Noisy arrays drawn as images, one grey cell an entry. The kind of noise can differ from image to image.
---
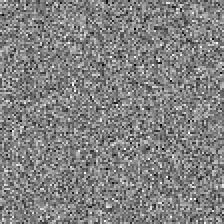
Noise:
independent entries
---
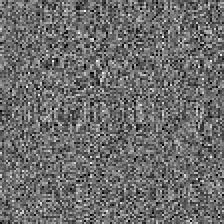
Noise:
low rank plus noise
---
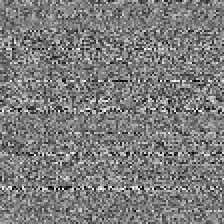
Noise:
rows of uneven size
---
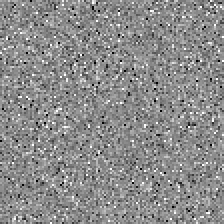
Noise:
heavy tails
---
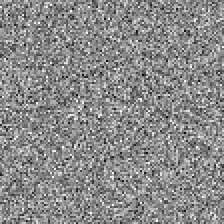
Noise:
independent entries
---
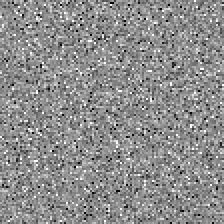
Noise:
heavy tails
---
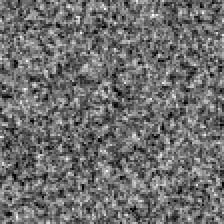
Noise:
blotchy
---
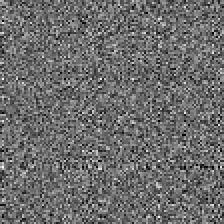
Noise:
low rank plus noise
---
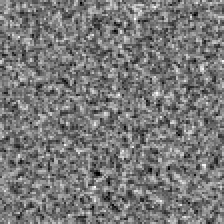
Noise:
blotchy
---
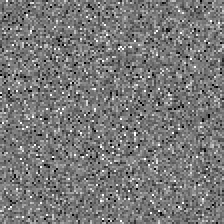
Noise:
heavy tails
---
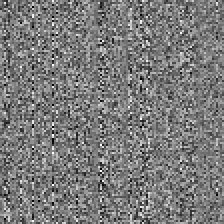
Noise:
columns of uneven size
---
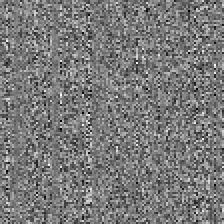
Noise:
columns of uneven size
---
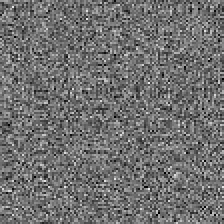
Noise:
low rank plus noise
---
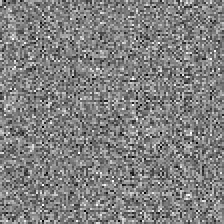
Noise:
low rank plus noise
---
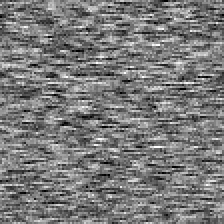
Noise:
streaked along the rows
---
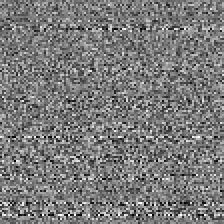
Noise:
rows of uneven size
